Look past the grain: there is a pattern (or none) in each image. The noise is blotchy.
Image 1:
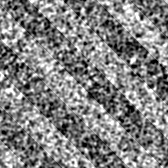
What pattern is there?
diagonal stripes
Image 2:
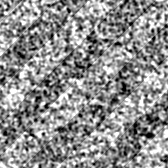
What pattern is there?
diagonal stripes
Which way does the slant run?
bottom left to top right
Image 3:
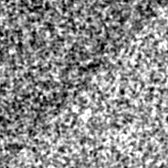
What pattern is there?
a sharp edge
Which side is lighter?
bottom right
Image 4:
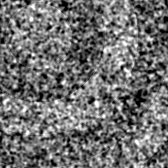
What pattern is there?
rings round one point
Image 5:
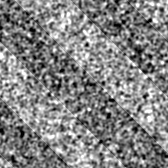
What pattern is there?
diagonal stripes
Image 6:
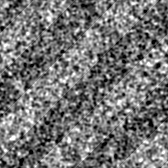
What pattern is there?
diagonal stripes
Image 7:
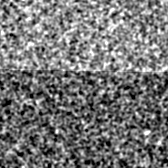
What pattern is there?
a sharp edge
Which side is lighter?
top
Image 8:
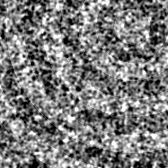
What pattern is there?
rings round one point
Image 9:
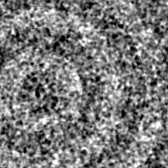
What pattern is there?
rings round one point
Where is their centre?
middle left
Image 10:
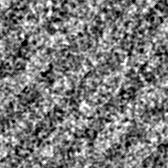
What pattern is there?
diagonal stripes
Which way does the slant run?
bottom left to top right
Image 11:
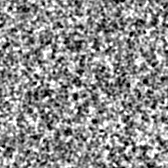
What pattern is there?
only noise
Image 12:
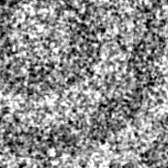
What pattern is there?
rings round one point
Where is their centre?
top left
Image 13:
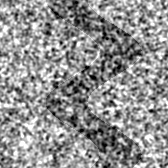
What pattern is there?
a wavy band
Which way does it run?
top to bottom
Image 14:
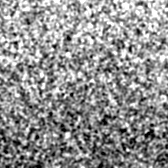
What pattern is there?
a smooth slope
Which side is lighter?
top
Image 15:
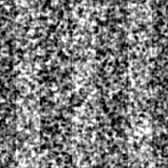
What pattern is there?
vertical stripes
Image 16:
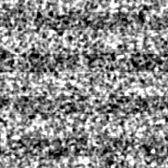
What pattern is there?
horizontal stripes
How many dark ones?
4
